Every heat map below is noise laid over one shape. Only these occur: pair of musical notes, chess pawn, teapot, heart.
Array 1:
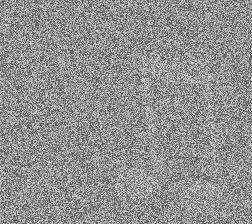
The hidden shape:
pair of musical notes
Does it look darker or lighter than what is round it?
lighter
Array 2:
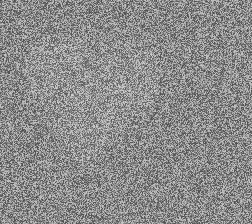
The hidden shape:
heart
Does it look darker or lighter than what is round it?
lighter
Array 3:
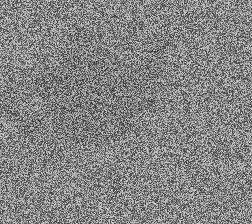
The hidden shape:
teapot
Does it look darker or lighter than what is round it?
darker
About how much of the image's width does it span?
two thirds
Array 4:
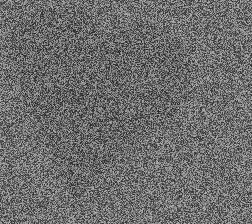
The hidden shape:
heart
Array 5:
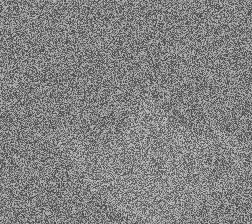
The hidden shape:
teapot
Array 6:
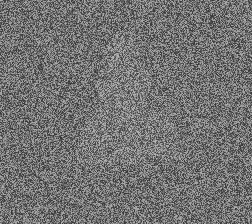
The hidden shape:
chess pawn
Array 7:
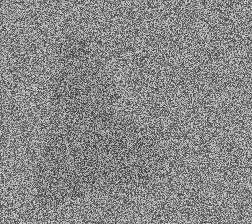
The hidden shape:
chess pawn
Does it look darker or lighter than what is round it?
darker
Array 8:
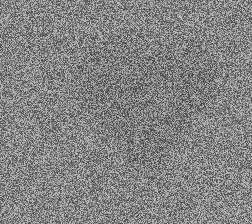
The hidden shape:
heart
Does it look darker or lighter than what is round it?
darker
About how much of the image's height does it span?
two thirds
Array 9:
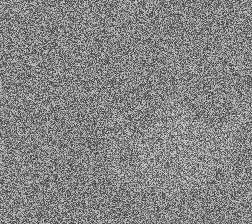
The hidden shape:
teapot
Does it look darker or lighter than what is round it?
lighter
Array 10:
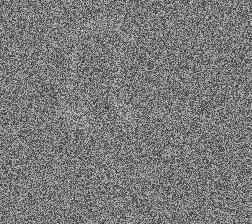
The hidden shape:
pair of musical notes
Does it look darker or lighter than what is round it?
lighter
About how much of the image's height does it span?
half
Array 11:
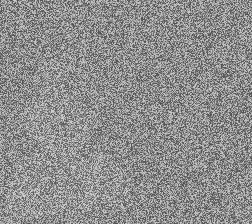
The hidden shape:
chess pawn
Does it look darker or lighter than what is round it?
lighter
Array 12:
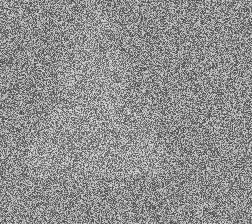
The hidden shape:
chess pawn
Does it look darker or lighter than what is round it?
lighter
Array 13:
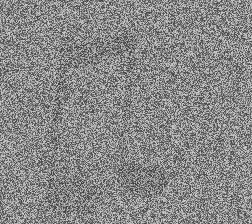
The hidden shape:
pair of musical notes
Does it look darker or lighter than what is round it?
darker
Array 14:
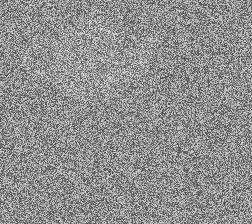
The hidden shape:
teapot
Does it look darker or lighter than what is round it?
lighter
